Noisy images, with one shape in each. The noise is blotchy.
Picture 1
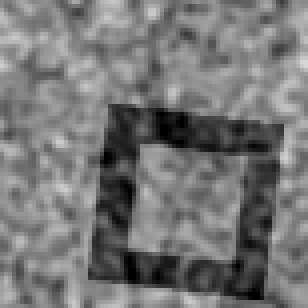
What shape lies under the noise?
square frame
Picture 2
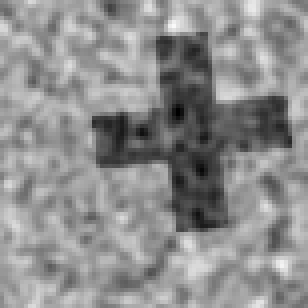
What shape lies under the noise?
cross
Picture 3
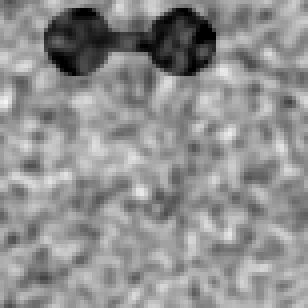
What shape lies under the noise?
dumbbell
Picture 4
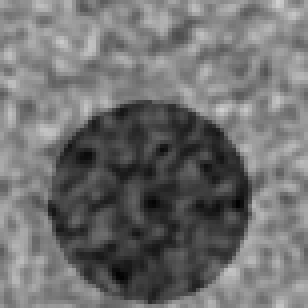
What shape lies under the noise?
disc
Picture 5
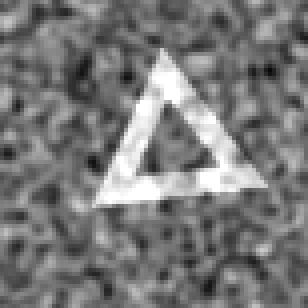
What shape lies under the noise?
triangle frame
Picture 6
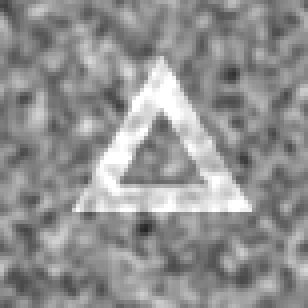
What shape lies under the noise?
triangle frame
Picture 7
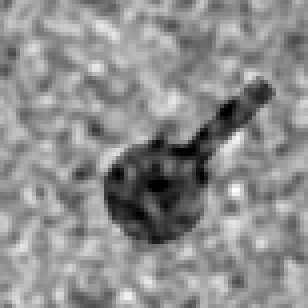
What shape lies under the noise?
lollipop
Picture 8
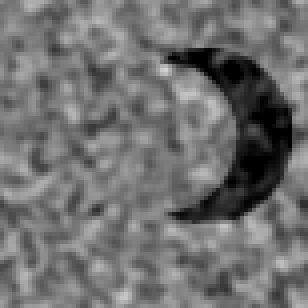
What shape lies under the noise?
crescent
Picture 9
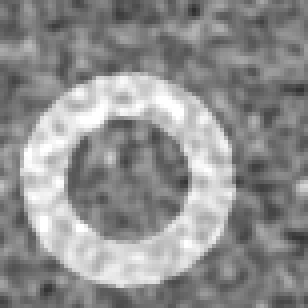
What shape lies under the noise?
ring
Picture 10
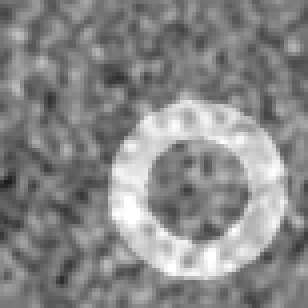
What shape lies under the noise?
ring
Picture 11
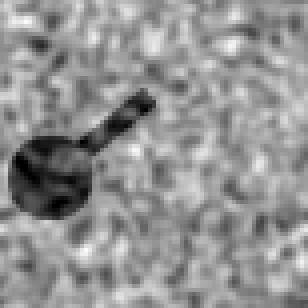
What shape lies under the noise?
lollipop
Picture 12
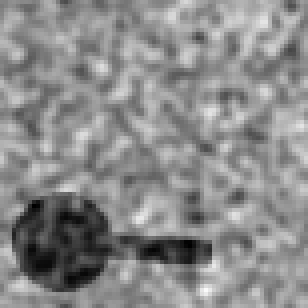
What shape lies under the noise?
lollipop
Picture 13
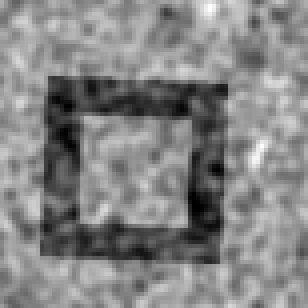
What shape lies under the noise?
square frame
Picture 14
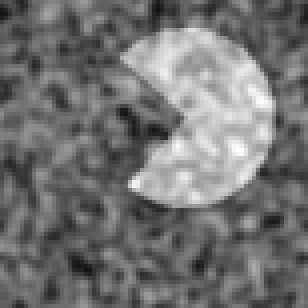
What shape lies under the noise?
disc with a wedge cut out
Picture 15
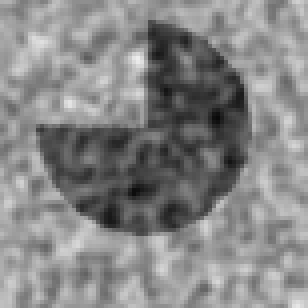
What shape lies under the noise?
disc with a wedge cut out
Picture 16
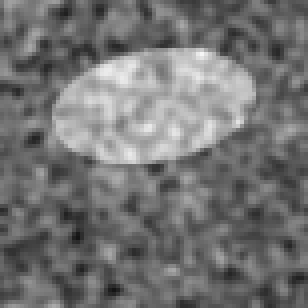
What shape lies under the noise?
ellipse
